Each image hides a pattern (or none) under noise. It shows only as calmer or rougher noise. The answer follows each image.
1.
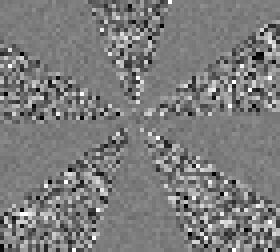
spokes from one point
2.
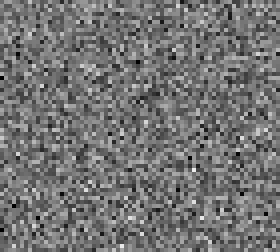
only noise
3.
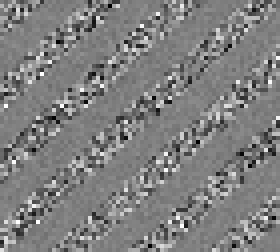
diagonal stripes
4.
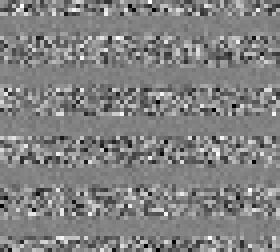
horizontal stripes
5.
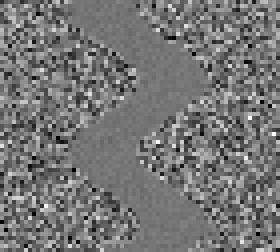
a wavy band
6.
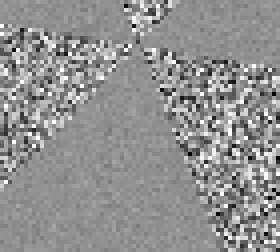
spokes from one point
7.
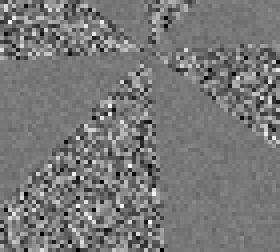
spokes from one point
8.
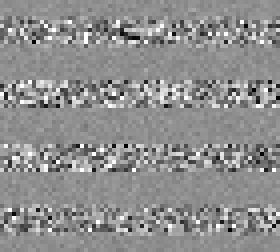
horizontal stripes
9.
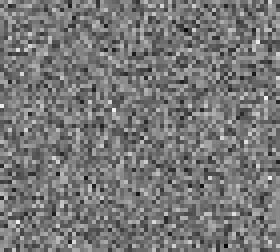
only noise
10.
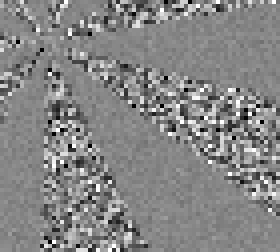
spokes from one point
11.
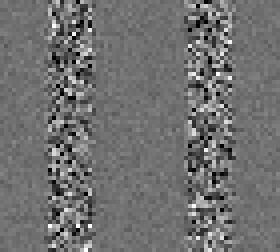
vertical stripes
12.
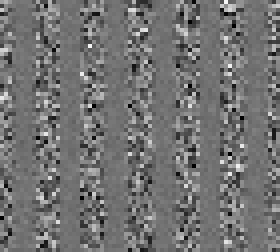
vertical stripes
